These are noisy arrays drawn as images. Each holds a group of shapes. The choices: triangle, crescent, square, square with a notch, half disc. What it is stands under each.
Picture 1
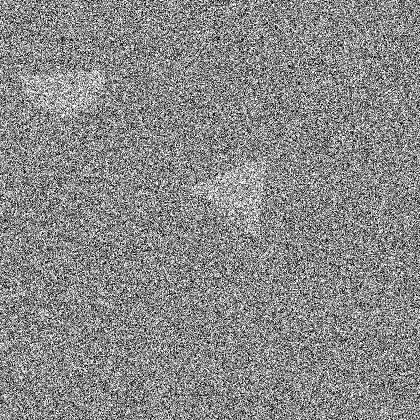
top left: half disc; centre: triangle
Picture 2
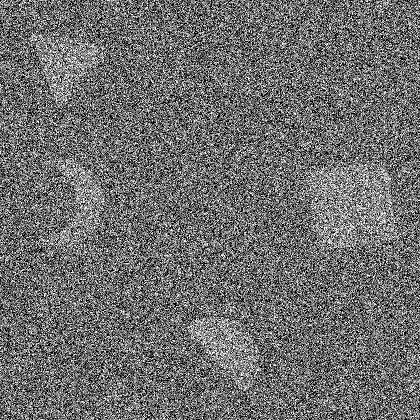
top left: triangle; middle left: crescent; middle right: square; bottom middle: half disc
